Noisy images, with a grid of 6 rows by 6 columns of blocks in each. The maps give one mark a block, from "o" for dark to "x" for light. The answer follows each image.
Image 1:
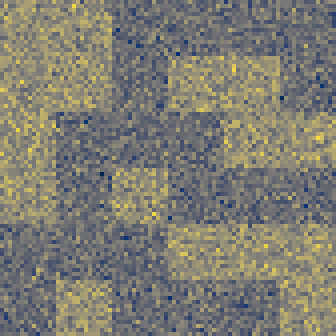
x x o o o o
x x o x x o
x o o o x x
x o x o o o
o o o x x x
o x o o o x
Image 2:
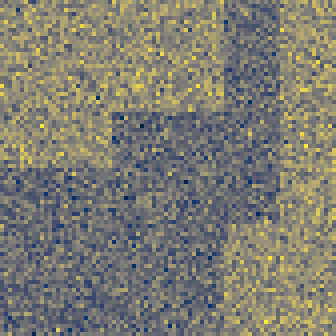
x x x x o x
x x x x o x
x x o o o x
o o o o o x
o o o o x x
o o o o x x
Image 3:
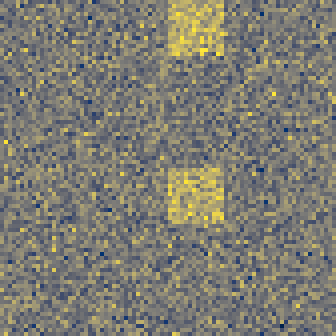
o o o x o o
o o o o o o
o o o o o o
o o o x o o
o o o o o o
o o o o o o
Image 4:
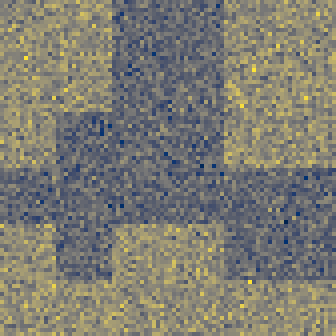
x x o o x x
x x o o x x
x o o o x x
o o o o o o
x o x x o o
x x x x x x
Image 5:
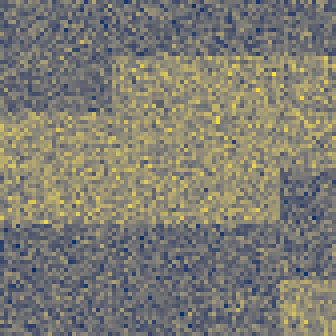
o o o o o o
o o x x x x
x x x x x x
x x x x x o
o o o o o o
o o o o o x
